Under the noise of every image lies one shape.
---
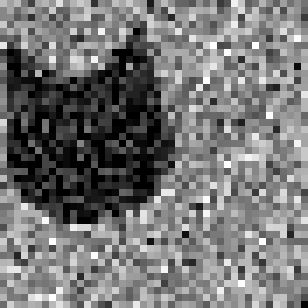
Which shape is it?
cat's head
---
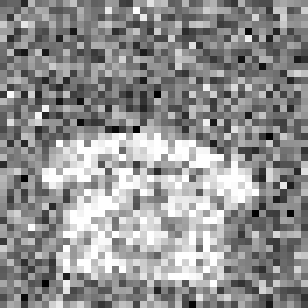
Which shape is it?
telephone
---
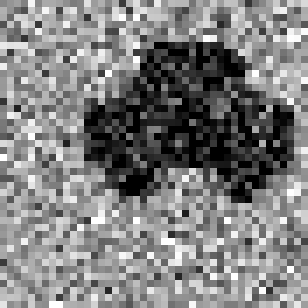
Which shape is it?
car
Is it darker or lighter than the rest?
darker
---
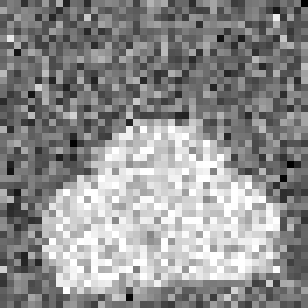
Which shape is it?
cloud
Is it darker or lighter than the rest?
lighter
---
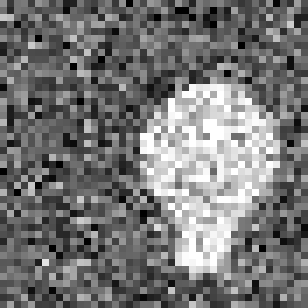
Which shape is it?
light bulb
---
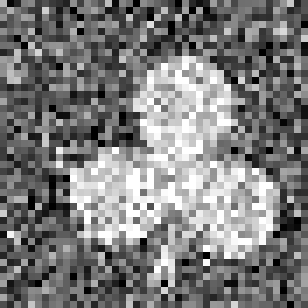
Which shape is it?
club
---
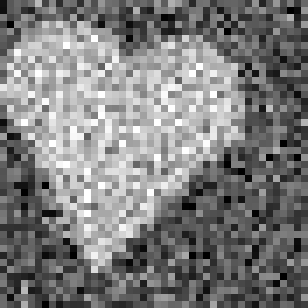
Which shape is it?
heart
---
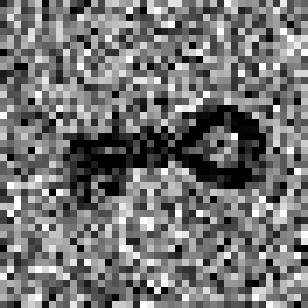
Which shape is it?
key
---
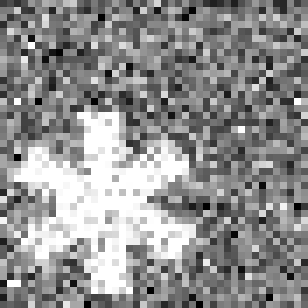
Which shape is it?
asterisk
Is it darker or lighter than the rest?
lighter
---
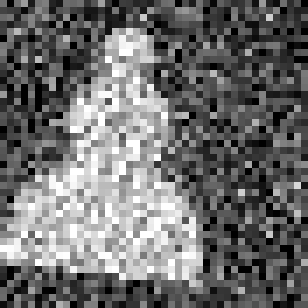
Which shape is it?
chess pawn
